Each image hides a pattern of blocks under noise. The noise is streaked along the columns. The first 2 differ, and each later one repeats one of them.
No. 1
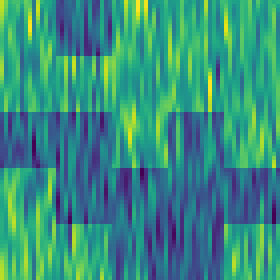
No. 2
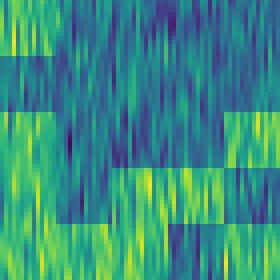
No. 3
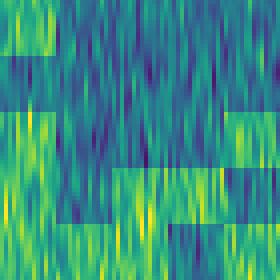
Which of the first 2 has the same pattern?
2
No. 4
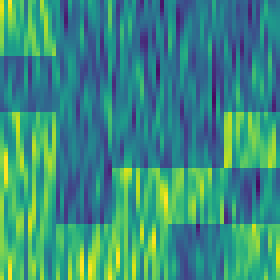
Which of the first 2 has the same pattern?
2
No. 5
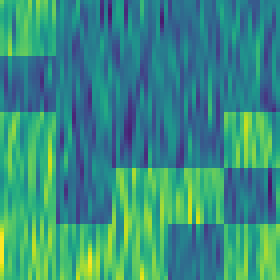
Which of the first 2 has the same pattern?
2
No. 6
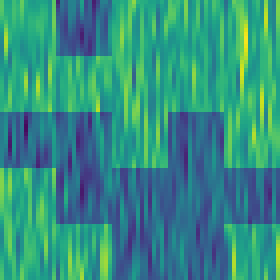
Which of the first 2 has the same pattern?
1
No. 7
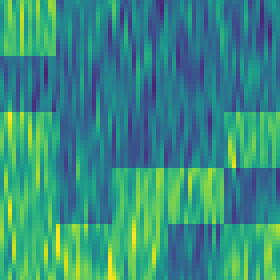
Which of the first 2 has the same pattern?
2
